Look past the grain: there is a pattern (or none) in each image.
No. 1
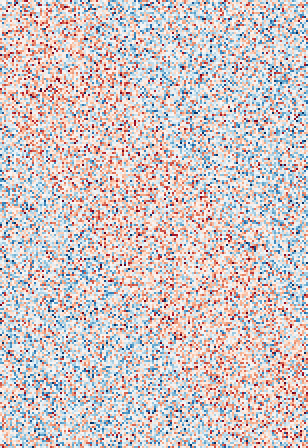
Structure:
a diagonal band
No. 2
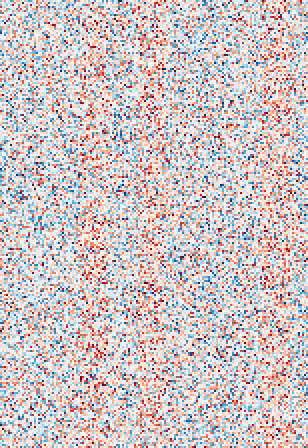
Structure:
bands of columns
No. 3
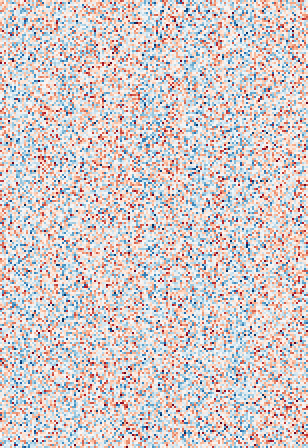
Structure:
bands of columns
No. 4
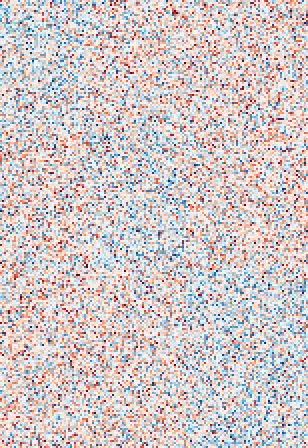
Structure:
blocks along the diagonal
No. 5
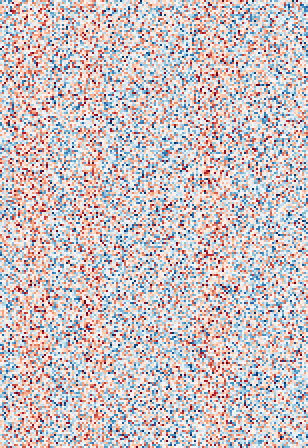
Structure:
bands of columns
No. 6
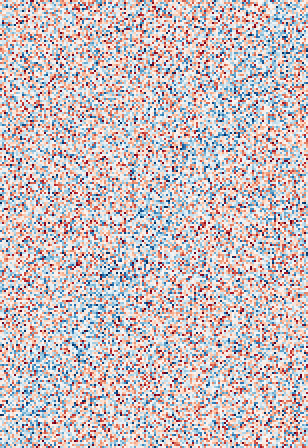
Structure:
a diagonal band
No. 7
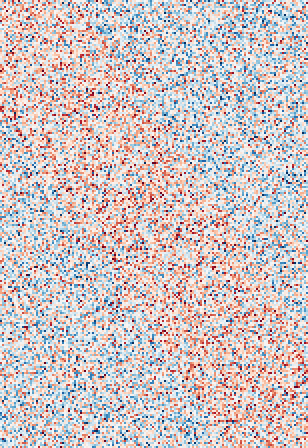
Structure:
a diagonal band
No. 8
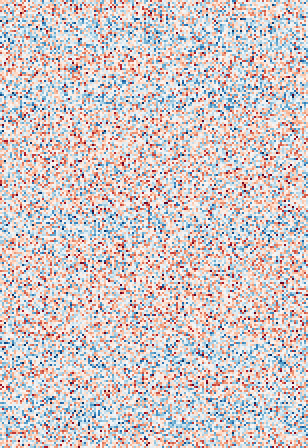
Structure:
bands of rows
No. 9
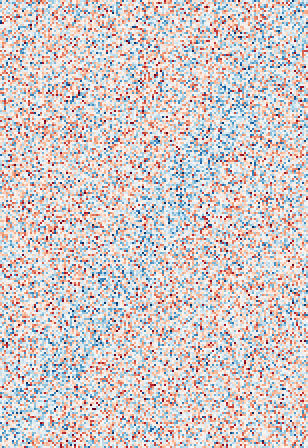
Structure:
a diagonal band
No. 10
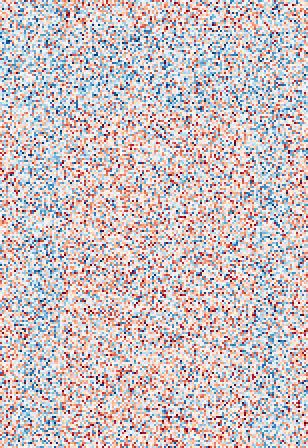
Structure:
bands of rows crossing bands of columns
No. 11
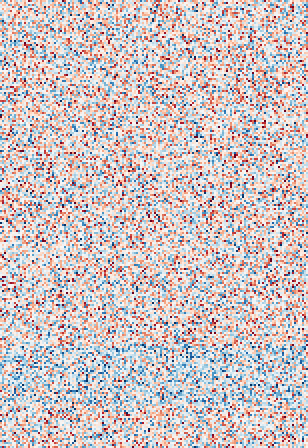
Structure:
one band of rows
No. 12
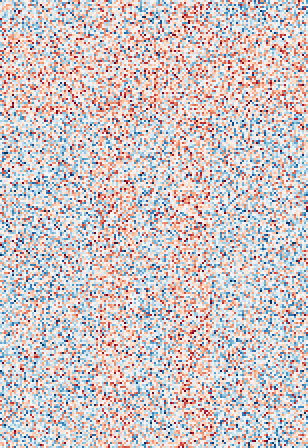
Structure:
bands of rows crossing bands of columns
